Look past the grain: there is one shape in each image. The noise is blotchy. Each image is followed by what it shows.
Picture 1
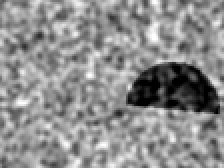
half disc
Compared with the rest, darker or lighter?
darker
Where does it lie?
middle right
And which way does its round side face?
up
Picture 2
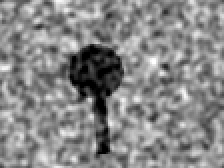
lollipop
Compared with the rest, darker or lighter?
darker
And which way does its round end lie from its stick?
up
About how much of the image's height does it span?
two thirds
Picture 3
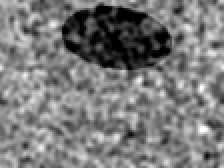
ellipse
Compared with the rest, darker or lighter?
darker
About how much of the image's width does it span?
half
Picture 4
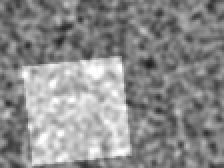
square
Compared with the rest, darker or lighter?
lighter
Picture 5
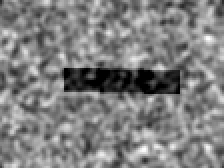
bar
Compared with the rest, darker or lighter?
darker
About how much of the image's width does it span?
half
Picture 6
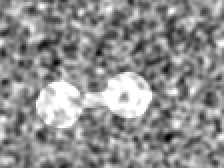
dumbbell
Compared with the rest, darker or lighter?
lighter
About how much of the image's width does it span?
half
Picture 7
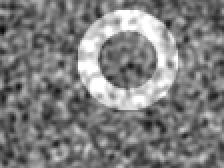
ring
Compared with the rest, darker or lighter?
lighter
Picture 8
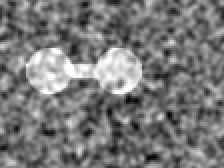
dumbbell
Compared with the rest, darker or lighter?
lighter
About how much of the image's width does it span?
half
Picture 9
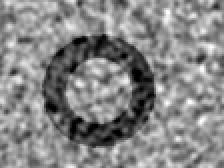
ring
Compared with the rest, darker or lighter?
darker
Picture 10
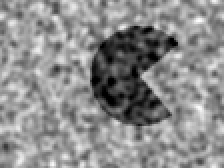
disc with a wedge cut out
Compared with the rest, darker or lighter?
darker
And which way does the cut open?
right
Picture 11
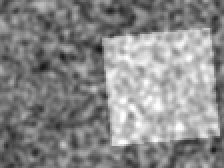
square
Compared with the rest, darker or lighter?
lighter
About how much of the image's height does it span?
two thirds
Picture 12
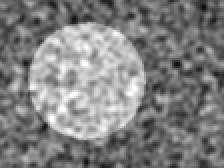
disc
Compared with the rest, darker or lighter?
lighter
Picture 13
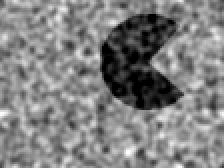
disc with a wedge cut out
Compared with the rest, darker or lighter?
darker
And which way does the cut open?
right
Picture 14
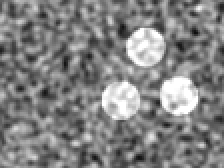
three dots
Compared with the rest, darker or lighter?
lighter
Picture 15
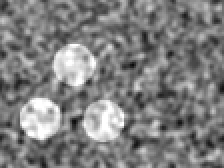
three dots
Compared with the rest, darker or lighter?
lighter
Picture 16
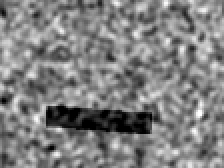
bar
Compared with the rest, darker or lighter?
darker
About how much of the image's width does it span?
half
